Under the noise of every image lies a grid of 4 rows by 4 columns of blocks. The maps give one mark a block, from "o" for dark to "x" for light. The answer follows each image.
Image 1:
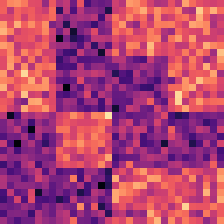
xoxx
xoox
oxoo
ooxx
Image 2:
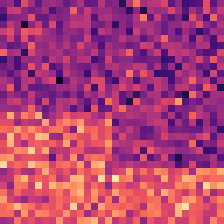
oooo
oooo
xxoo
xxxx
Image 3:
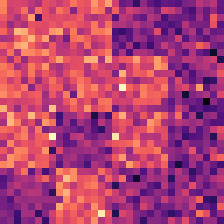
xxoo
xxxo
xoxo
oxoo
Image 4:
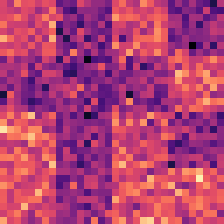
xoxo
ooox
xoxo
xoxx
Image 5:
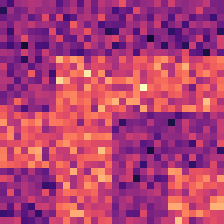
oooo
oxxx
xxoo
oxox
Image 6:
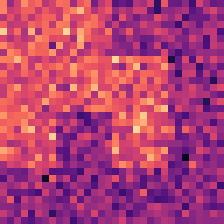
xxoo
xxxo
xoxo
oooo
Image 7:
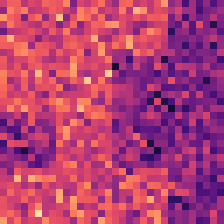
xxxo
xxoo
oxoo
xxxo
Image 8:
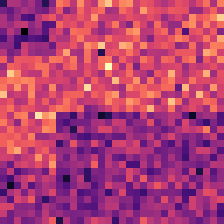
oxxx
xxxx
xooo
oooo
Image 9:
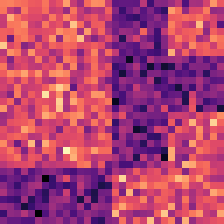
xxox
xxoo
xxox
ooxx
